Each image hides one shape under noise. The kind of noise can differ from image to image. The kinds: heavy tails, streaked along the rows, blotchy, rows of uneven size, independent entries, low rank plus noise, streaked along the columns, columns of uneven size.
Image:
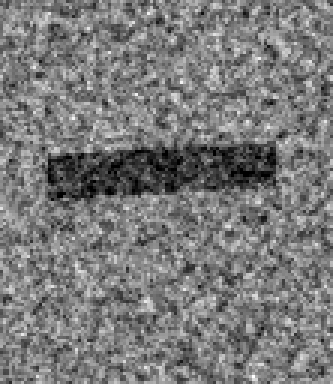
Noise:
blotchy
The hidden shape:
bar
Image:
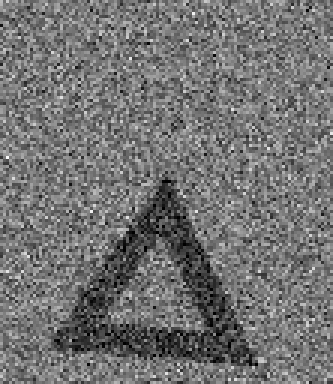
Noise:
independent entries
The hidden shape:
triangle frame
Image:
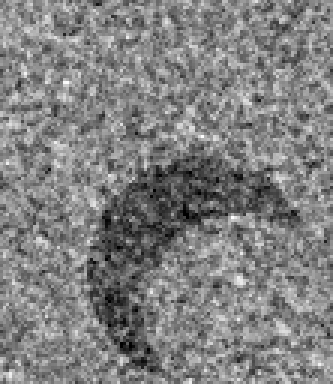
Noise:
blotchy
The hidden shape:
crescent
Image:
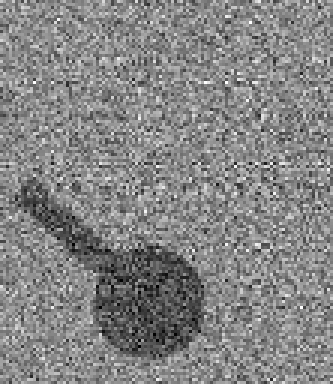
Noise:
low rank plus noise
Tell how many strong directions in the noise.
two
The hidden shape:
lollipop
